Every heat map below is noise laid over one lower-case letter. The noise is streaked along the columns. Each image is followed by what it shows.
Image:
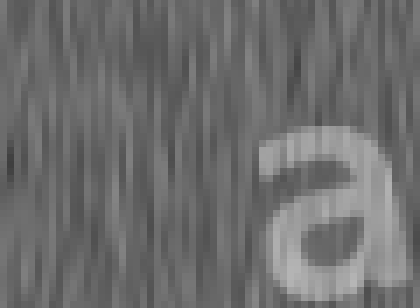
a
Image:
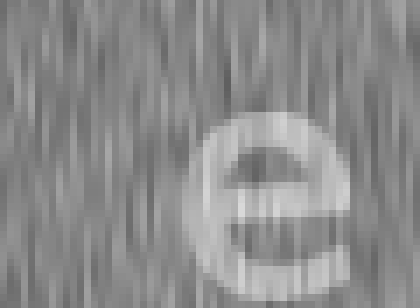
e
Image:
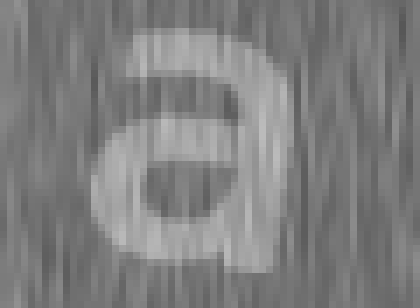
a
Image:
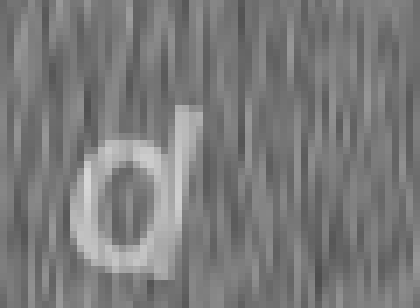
d
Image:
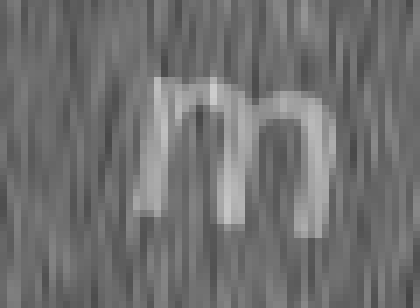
m
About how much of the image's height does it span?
half
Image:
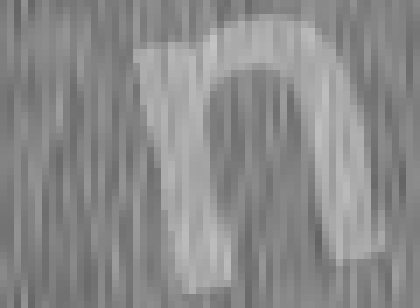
n
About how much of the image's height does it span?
nearly all
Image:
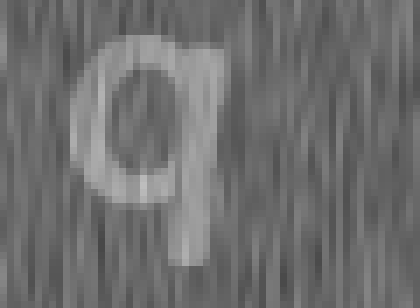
q
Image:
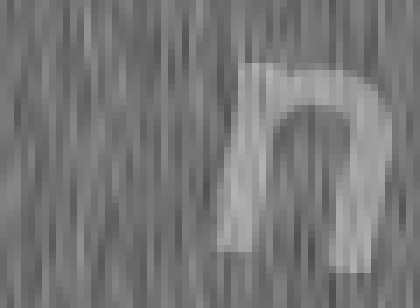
n
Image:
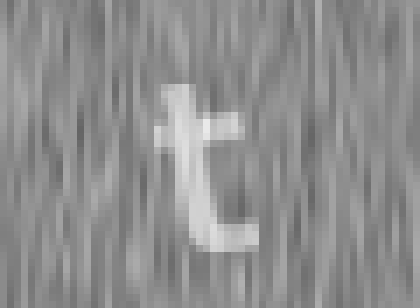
t
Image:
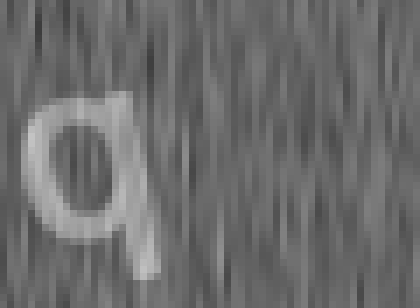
q
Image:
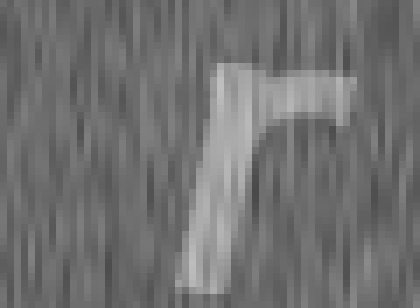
r
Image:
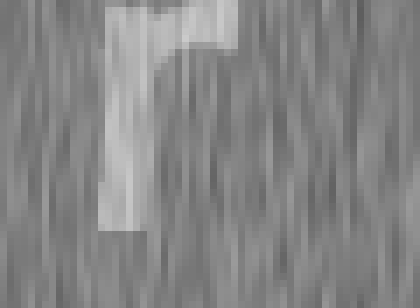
r
